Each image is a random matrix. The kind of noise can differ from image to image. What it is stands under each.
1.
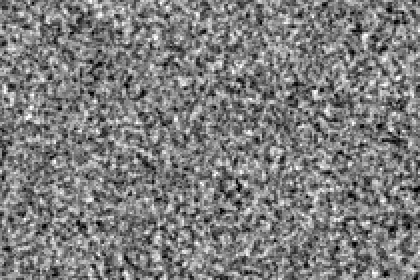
blotchy
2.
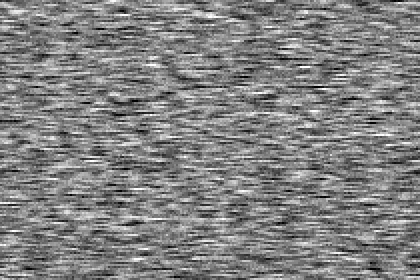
streaked along the rows
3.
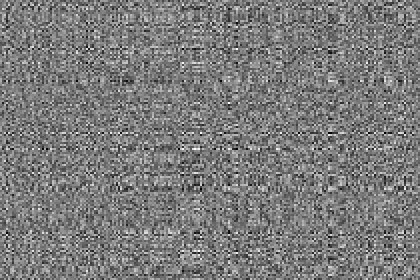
low rank plus noise
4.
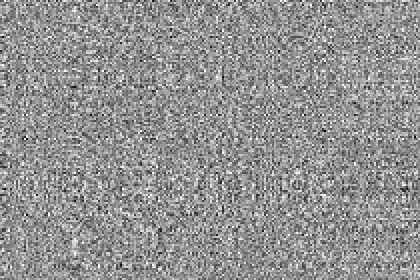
low rank plus noise
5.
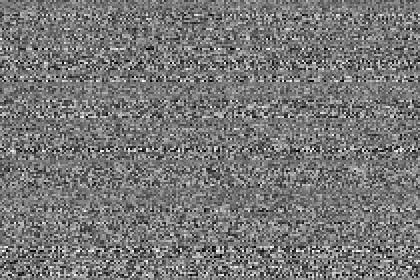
rows of uneven size
